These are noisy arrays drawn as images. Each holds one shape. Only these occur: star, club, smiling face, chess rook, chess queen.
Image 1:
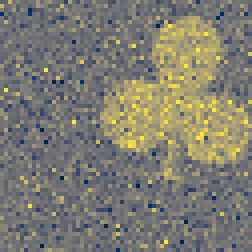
club
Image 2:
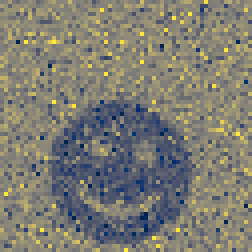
smiling face
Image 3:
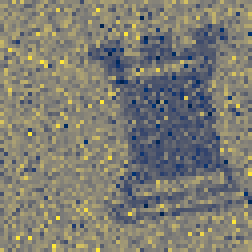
chess rook
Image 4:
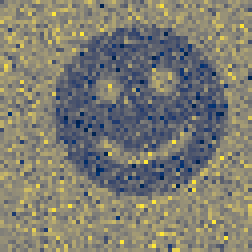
smiling face
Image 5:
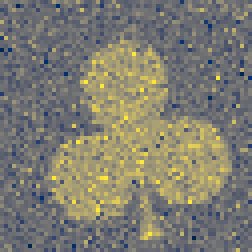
club
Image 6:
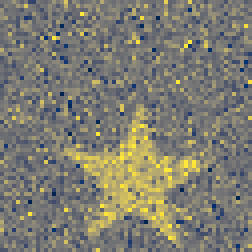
star
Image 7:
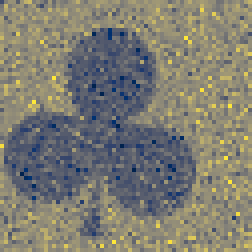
club
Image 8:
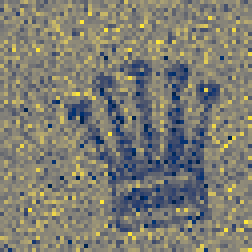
chess queen
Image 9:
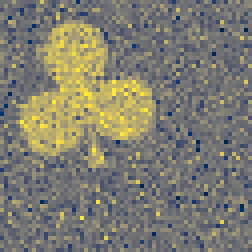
club
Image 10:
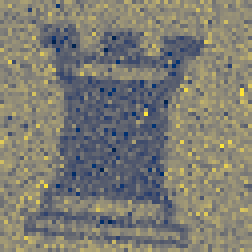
chess rook
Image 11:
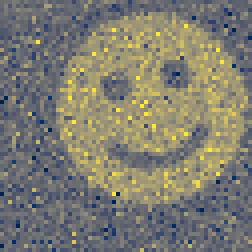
smiling face
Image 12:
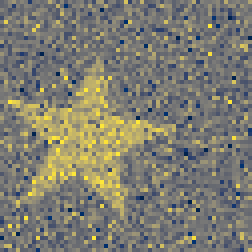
star
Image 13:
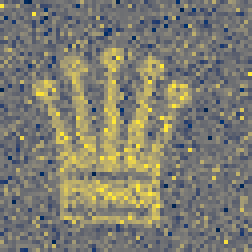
chess queen
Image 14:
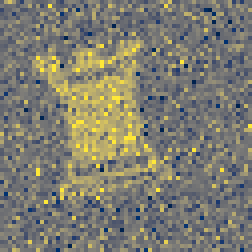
chess rook
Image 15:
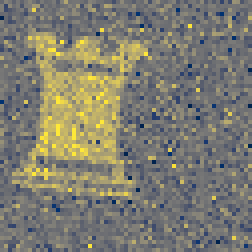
chess rook
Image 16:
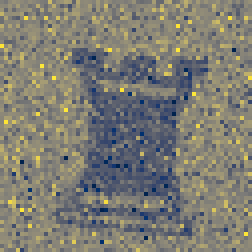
chess rook
